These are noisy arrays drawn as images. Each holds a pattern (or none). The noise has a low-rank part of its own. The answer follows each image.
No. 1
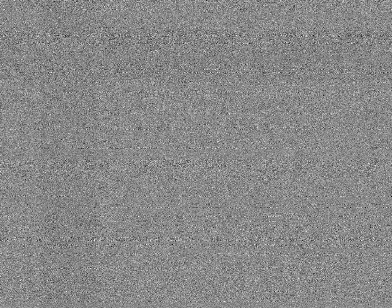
bands of rows crossing bands of columns
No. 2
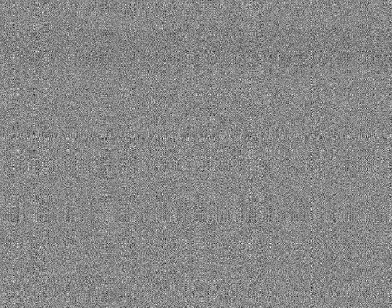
one band of rows
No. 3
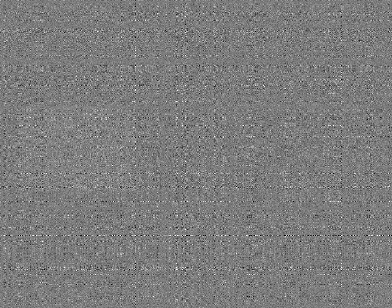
one block
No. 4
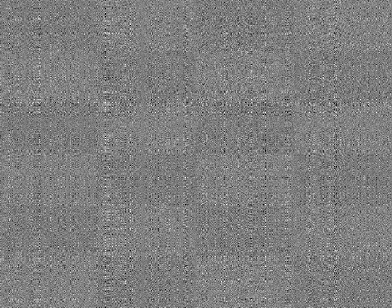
a checkerboard
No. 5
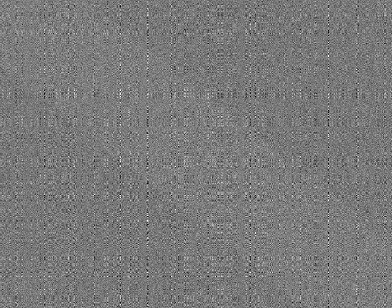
a diagonal band
